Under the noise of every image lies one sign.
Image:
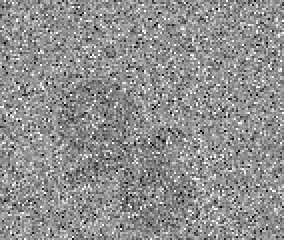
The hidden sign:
percent sign
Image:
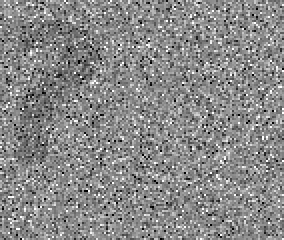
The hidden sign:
question mark
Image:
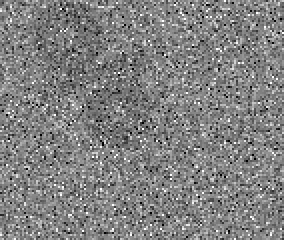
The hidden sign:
percent sign
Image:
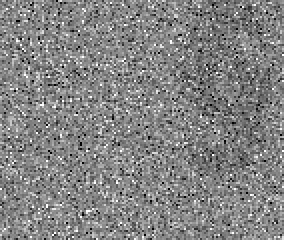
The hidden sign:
section sign
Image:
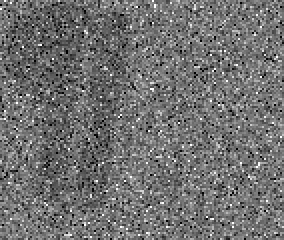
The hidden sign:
pilcrow
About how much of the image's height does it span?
nearly all
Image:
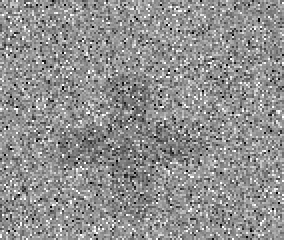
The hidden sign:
plus sign
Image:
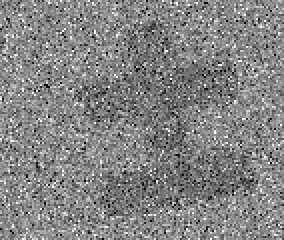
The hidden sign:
plus-minus sign
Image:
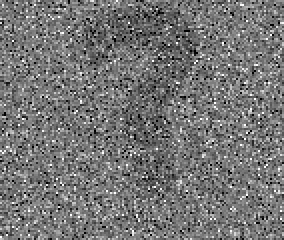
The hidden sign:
question mark
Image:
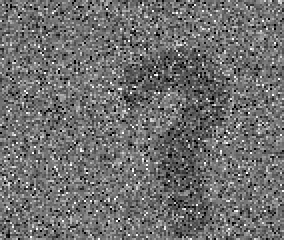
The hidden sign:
question mark
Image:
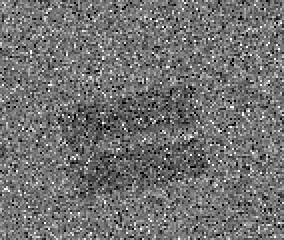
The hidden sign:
equals sign
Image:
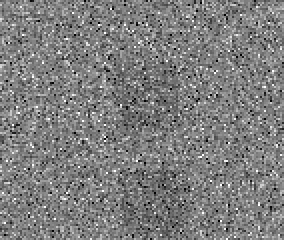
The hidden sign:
colon
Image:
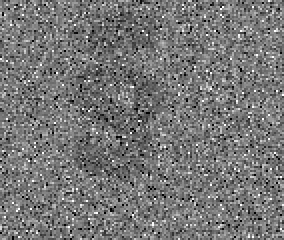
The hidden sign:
section sign
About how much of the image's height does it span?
two thirds
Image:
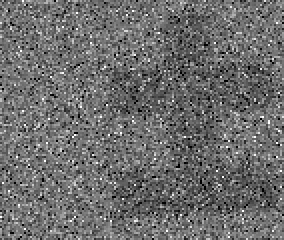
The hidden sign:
plus-minus sign
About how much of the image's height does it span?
nearly all
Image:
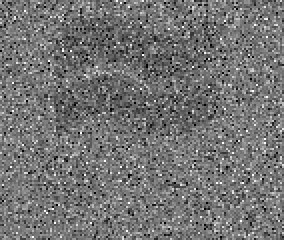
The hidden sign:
approximately sign
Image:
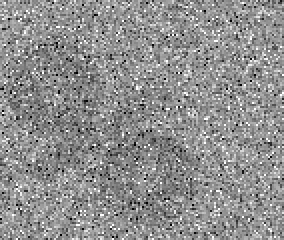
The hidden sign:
percent sign
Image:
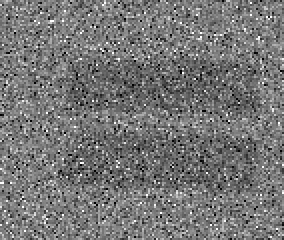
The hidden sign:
equals sign
